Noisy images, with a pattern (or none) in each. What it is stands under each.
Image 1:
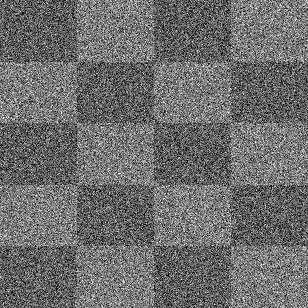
a checkerboard
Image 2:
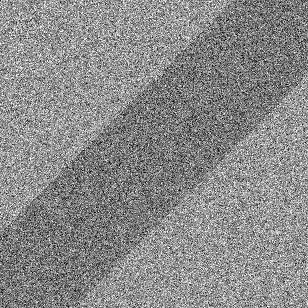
a diagonal band
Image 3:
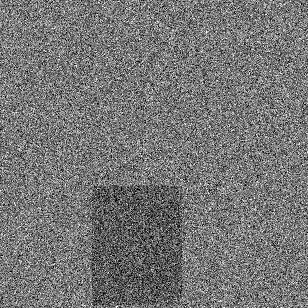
one block
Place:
bottom middle
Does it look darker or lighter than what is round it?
darker
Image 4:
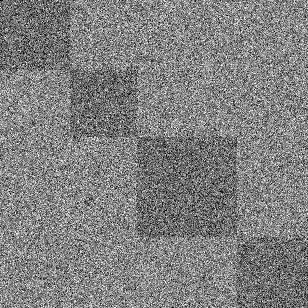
blocks along the diagonal
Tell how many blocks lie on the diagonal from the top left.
4
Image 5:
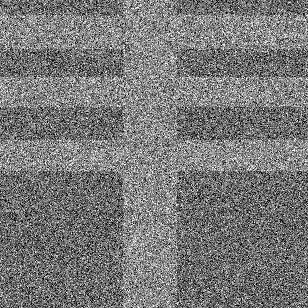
bands of rows crossing bands of columns
